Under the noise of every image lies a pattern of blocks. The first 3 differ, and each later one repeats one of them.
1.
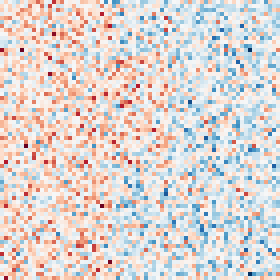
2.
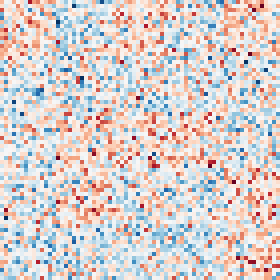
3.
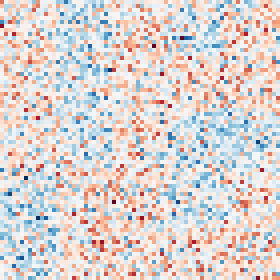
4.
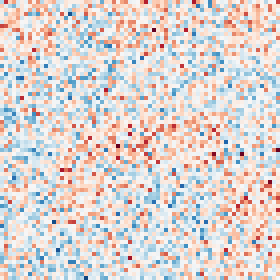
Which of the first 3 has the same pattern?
2
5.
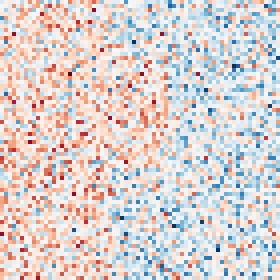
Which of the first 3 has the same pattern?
1
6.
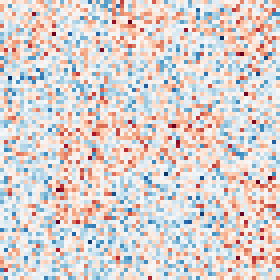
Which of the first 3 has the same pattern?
2
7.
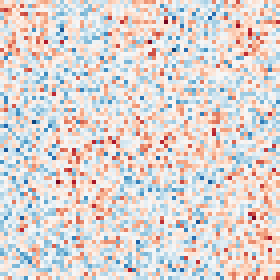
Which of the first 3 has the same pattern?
2
